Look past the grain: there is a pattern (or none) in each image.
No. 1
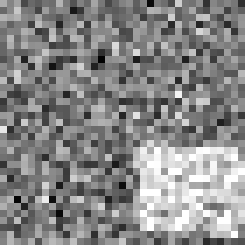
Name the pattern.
one block
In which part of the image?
bottom right
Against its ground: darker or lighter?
lighter
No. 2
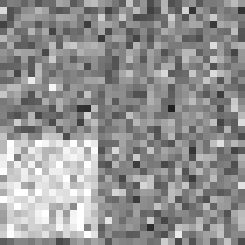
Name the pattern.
one block
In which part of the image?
bottom left
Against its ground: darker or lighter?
lighter
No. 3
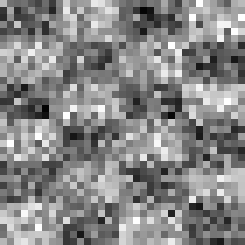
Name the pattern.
a checkerboard
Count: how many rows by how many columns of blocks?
6 by 4
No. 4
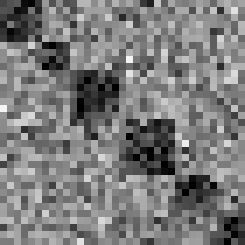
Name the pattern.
blocks along the diagonal
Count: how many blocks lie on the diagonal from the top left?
6
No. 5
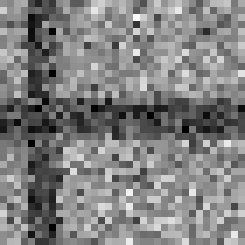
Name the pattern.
bands of rows crossing bands of columns
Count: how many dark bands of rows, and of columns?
1 and 1
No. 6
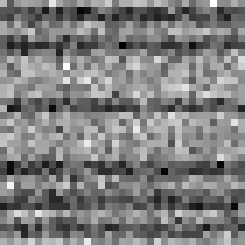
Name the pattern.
bands of rows
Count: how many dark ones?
6
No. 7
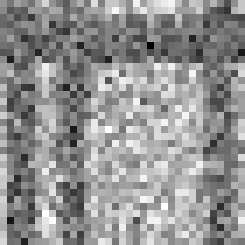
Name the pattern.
bands of rows crossing bands of columns
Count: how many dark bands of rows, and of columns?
1 and 3
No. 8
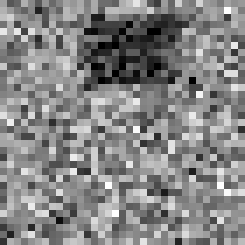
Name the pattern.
one block
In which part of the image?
top middle
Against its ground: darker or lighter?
darker
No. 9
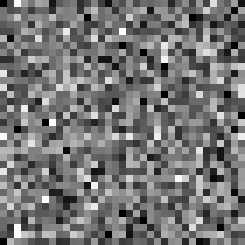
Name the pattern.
only noise
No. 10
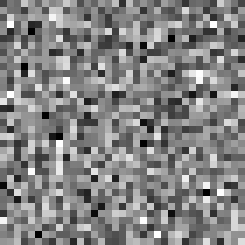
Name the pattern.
only noise
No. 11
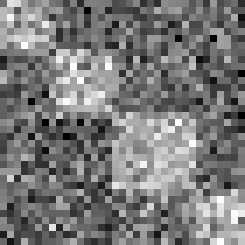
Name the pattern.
blocks along the diagonal
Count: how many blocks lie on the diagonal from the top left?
4
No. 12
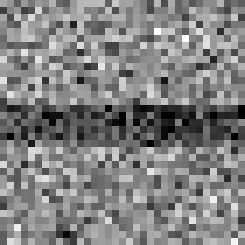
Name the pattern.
one band of rows
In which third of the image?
middle
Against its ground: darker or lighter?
darker
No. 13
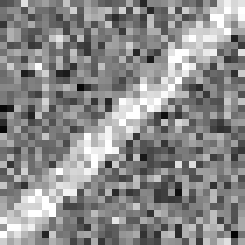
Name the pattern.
a diagonal band
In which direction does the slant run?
bottom left to top right
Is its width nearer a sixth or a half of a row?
a sixth
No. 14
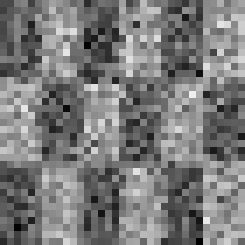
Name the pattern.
a checkerboard
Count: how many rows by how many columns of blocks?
3 by 6
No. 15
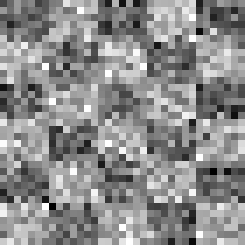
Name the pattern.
a checkerboard
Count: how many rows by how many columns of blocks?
6 by 5
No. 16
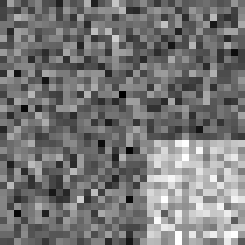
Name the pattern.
one block
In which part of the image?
bottom right
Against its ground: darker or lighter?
lighter
